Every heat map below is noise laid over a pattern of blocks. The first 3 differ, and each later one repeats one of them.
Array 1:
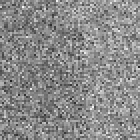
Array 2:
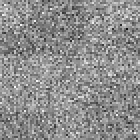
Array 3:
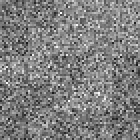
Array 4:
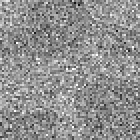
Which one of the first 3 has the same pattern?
2
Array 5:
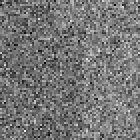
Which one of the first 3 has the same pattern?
1
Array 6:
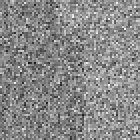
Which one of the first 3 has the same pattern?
1
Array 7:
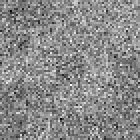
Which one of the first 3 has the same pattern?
3
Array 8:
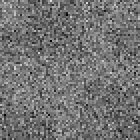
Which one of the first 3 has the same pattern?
2
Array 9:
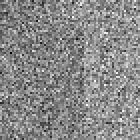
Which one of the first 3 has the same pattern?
1
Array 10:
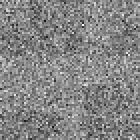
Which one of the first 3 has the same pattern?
2
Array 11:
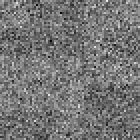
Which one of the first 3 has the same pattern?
2
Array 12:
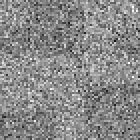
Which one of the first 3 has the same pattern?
2
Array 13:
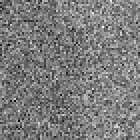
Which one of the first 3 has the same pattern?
1
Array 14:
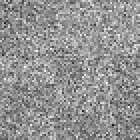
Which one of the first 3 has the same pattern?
3
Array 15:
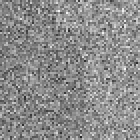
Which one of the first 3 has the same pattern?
1
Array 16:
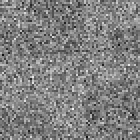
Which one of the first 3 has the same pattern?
2
